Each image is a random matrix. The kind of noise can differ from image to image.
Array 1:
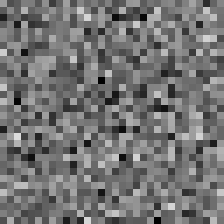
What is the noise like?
low rank plus noise
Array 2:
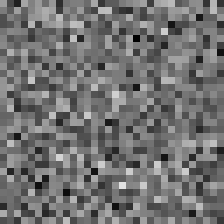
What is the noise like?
independent entries
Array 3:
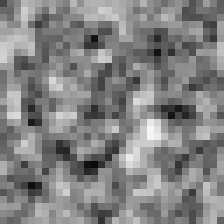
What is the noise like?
blotchy
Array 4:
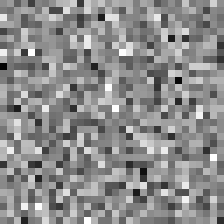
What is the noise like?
independent entries
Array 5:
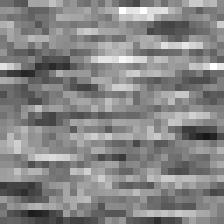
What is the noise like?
streaked along the rows
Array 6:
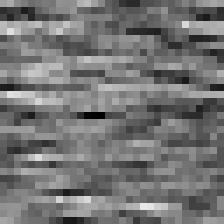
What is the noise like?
streaked along the rows
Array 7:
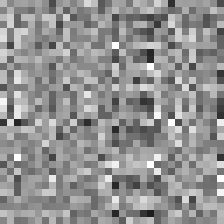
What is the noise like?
low rank plus noise
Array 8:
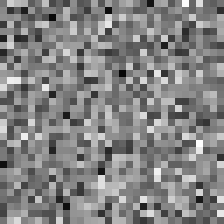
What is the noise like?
independent entries
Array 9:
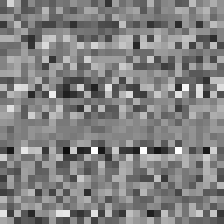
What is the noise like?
rows of uneven size
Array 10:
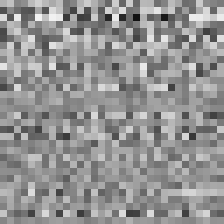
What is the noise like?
rows of uneven size
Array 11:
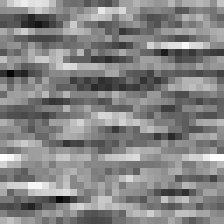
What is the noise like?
streaked along the rows
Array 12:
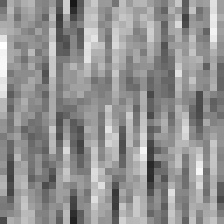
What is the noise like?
streaked along the columns
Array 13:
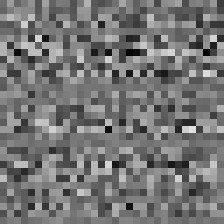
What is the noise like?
rows of uneven size
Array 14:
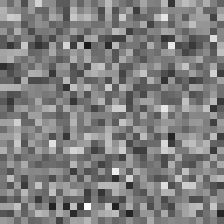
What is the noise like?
low rank plus noise
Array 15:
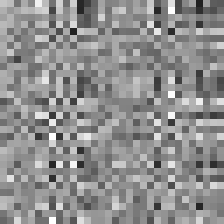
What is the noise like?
low rank plus noise
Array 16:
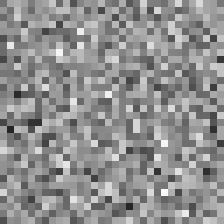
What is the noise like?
independent entries
